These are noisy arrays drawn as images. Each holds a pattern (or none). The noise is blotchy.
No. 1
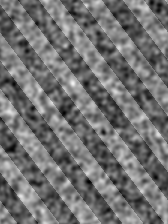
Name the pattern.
diagonal stripes
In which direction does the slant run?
top left to bottom right
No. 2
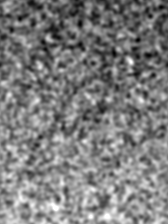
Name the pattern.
a smooth slope
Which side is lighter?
bottom
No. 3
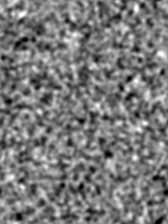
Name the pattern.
only noise
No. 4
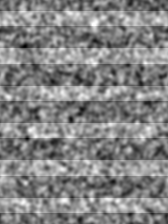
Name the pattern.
horizontal stripes
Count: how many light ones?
6
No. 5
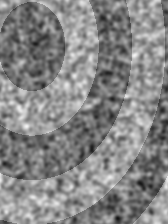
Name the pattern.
rings round one point
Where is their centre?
top left
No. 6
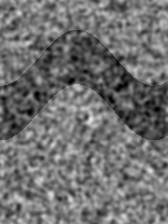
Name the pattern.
a wavy band
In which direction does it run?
left to right
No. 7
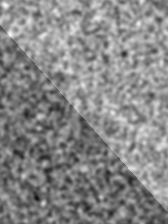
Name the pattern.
a sharp edge
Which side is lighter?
top right
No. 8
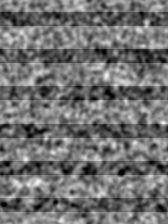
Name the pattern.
horizontal stripes
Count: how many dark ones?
6
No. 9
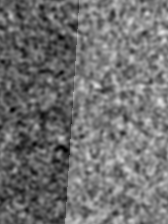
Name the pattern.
a sharp edge
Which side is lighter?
right
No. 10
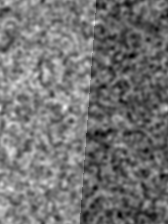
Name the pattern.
a sharp edge
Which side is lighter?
left
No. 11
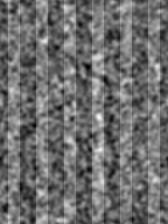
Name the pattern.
vertical stripes
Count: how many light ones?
6
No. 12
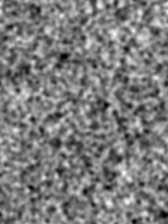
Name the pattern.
only noise
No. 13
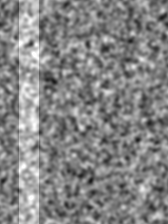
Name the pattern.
one vertical stripe
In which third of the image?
left
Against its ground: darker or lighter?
lighter
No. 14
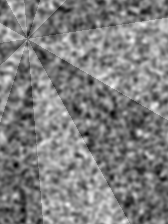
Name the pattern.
spokes from one point
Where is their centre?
top left
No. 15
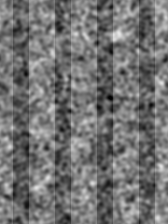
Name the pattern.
vertical stripes
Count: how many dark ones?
4
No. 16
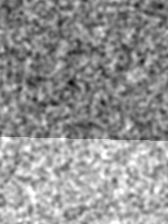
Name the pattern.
a sharp edge
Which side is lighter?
bottom
